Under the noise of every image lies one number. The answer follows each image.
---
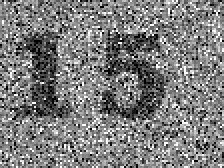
15
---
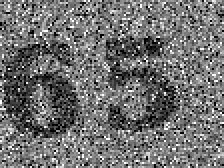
65
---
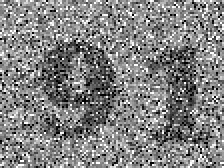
91
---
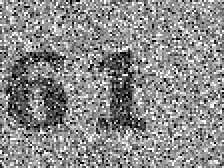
61
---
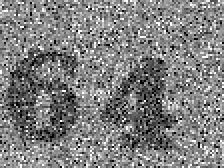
64
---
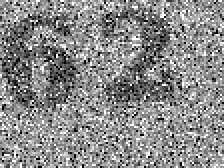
62
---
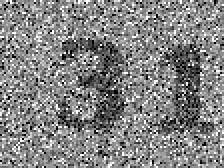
31
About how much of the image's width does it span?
two thirds
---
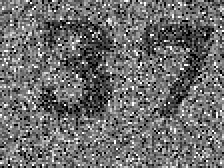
37
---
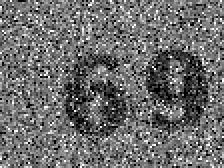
69
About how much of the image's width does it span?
two thirds
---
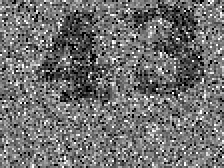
43
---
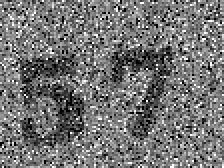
57
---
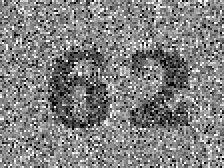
62
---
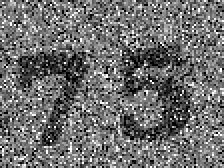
75
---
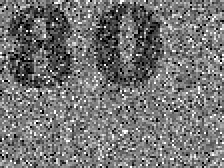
80
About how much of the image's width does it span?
two thirds
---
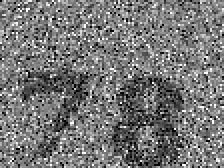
78
